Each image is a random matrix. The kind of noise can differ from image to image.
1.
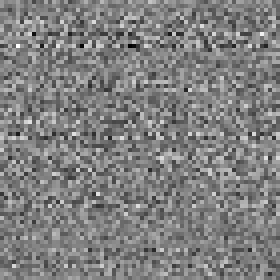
rows of uneven size
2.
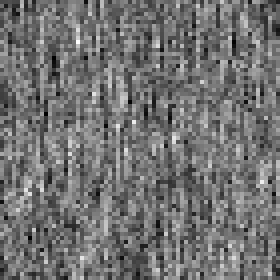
streaked along the columns
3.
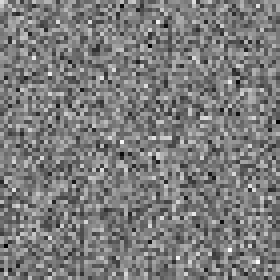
independent entries
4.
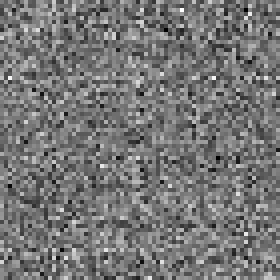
low rank plus noise
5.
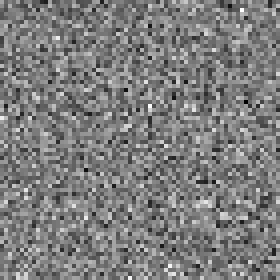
low rank plus noise
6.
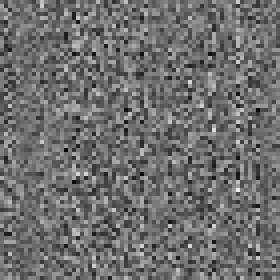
columns of uneven size
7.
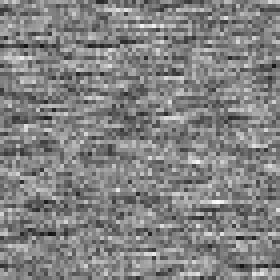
streaked along the rows
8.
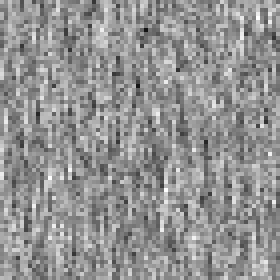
streaked along the columns
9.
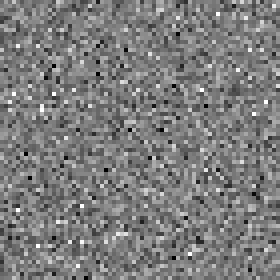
heavy tails
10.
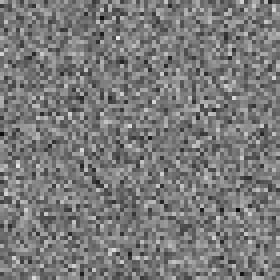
independent entries
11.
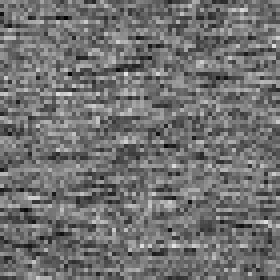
streaked along the rows
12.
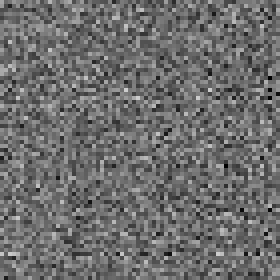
low rank plus noise
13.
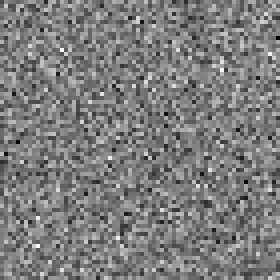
independent entries
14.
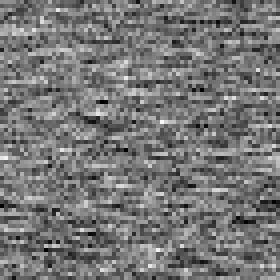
streaked along the rows
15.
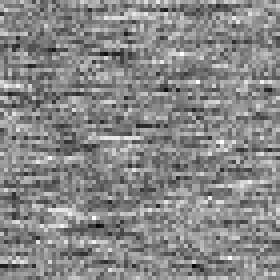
streaked along the rows
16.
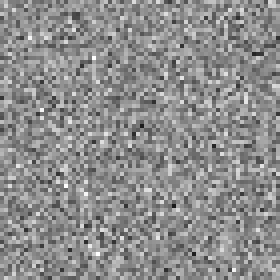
independent entries
